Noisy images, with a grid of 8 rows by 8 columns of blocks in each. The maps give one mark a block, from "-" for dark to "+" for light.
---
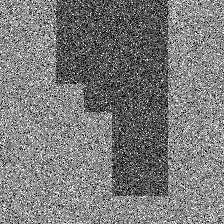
+ + - - - - + +
+ + - - - - + +
+ + - - - - + +
+ + + - - - + +
+ + + + - - + +
+ + + + - - + +
+ + + + - - + +
+ + + + + + + +
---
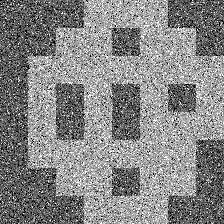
- - - + + + - -
- - + + - + + -
- + + + + + + +
- + - + - + - +
- + - + - + + +
- + + + + + + -
- - + + - + + -
- - - + + + - -
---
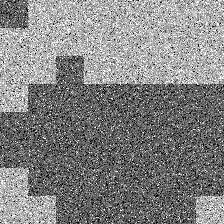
- + + + + + + +
+ + + + + + + +
+ + - + + + + +
+ - - - - - - -
- - - - - - - -
- - - - - - - -
+ - - - - - - -
+ + - - - - - +
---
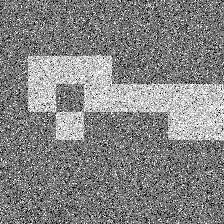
- - - - - - - -
- - - - - - - -
- + + + - - - -
- + - + + + + +
- - + - - - + +
- - - - - - - -
- - - - - - - -
- - - - - - - -
